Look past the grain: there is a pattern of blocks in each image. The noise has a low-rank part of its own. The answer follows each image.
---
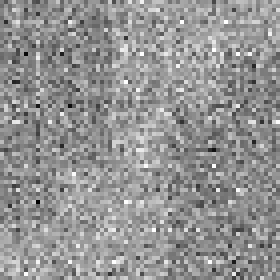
the same after a half turn
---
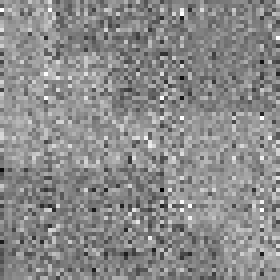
the same after a half turn
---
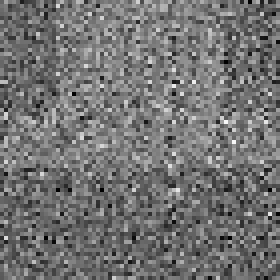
left and right mirror each other
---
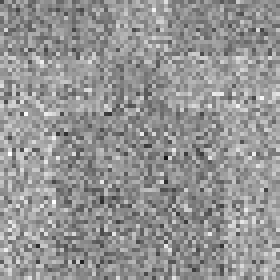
left and right mirror each other
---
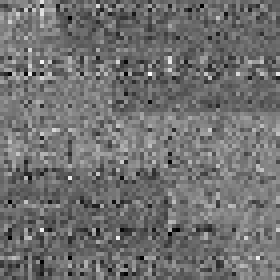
the same after a half turn
